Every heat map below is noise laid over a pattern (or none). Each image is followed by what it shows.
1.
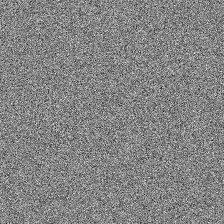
only noise
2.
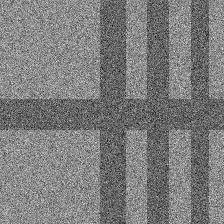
bands of rows crossing bands of columns
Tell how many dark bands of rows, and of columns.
1 and 3
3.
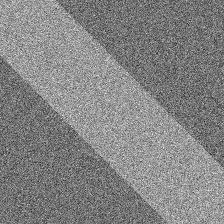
a diagonal band
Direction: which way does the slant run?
top left to bottom right
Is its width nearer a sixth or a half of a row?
a half
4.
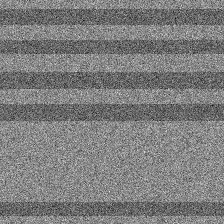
bands of rows
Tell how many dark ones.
5
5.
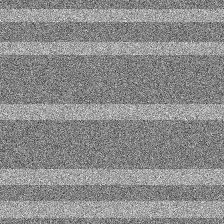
bands of rows
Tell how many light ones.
5
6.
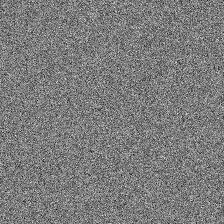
only noise
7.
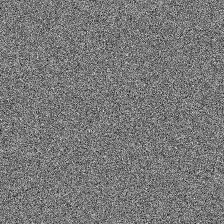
only noise
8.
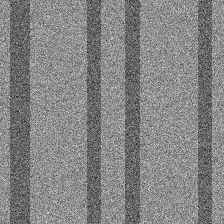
bands of columns
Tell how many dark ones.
4
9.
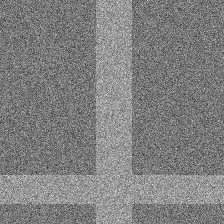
bands of rows crossing bands of columns
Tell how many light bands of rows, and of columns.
1 and 1
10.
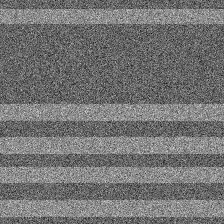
bands of rows
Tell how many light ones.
5
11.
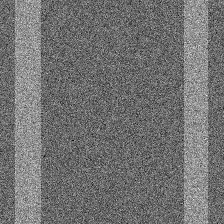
bands of columns
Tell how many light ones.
2
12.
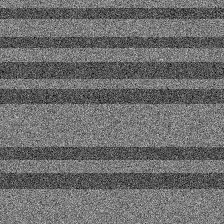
bands of rows
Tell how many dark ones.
6
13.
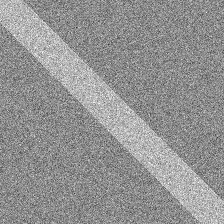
a diagonal band
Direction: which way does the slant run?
top left to bottom right
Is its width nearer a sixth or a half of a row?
a sixth
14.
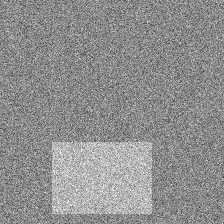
one block
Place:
bottom middle
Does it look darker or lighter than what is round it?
lighter
